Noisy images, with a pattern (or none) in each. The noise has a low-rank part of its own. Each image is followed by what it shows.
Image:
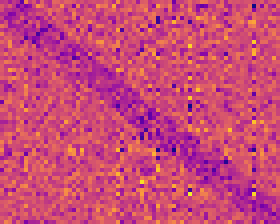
a diagonal band
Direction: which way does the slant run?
top left to bottom right
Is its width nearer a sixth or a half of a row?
a sixth
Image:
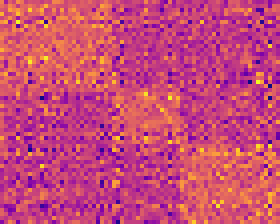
blocks along the diagonal
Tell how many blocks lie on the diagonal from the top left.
3
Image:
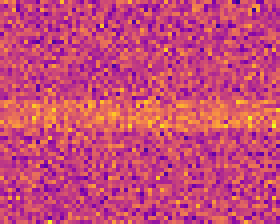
one band of rows
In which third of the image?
middle
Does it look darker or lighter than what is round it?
lighter
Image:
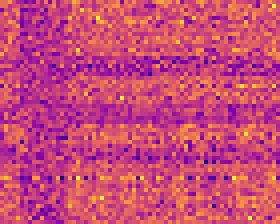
bands of rows crossing bands of columns
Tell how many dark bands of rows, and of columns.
3 and 1
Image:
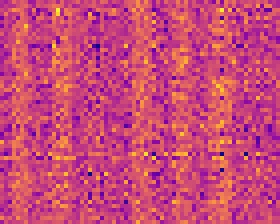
bands of columns
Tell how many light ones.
5
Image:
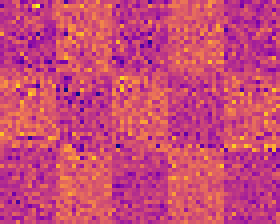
a checkerboard
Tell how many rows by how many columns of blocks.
3 by 5
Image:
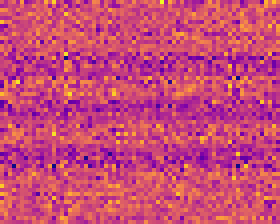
bands of rows
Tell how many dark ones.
3
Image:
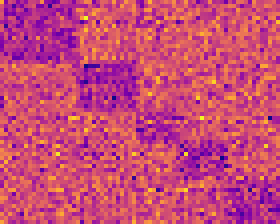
blocks along the diagonal
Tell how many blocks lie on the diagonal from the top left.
5
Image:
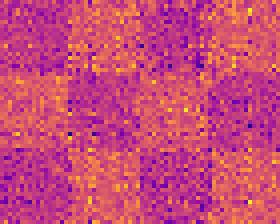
a checkerboard
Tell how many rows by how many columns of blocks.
3 by 4
